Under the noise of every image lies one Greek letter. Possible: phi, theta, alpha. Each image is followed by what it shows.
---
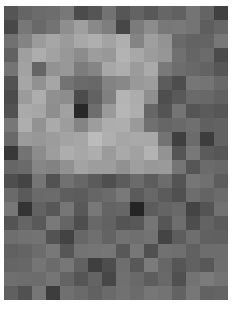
alpha
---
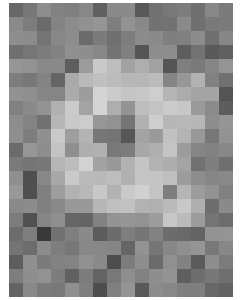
alpha
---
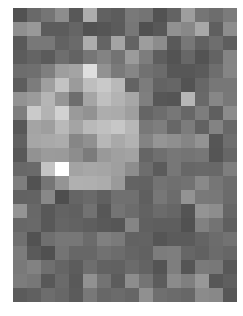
theta
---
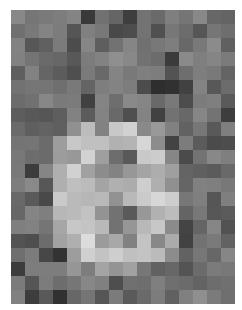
theta
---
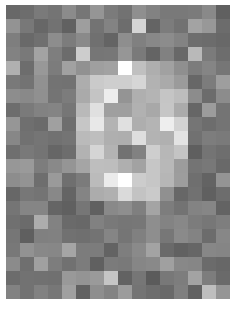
theta
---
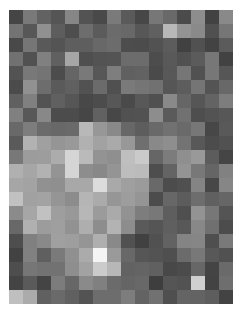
phi
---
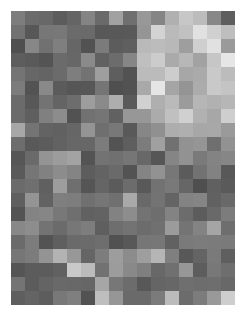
theta
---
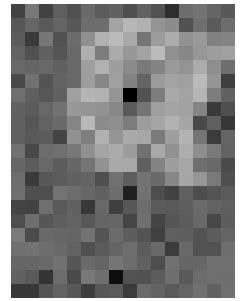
alpha
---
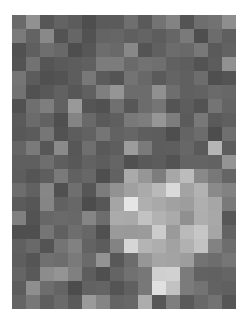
phi
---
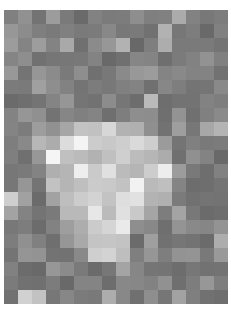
phi
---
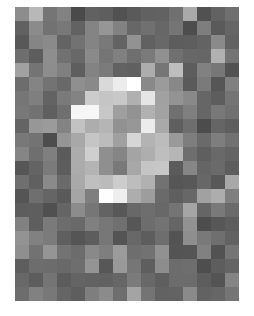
theta
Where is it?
centre
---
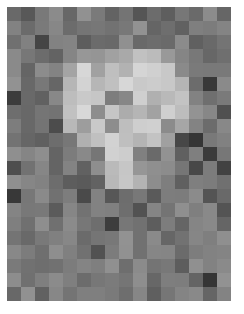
phi
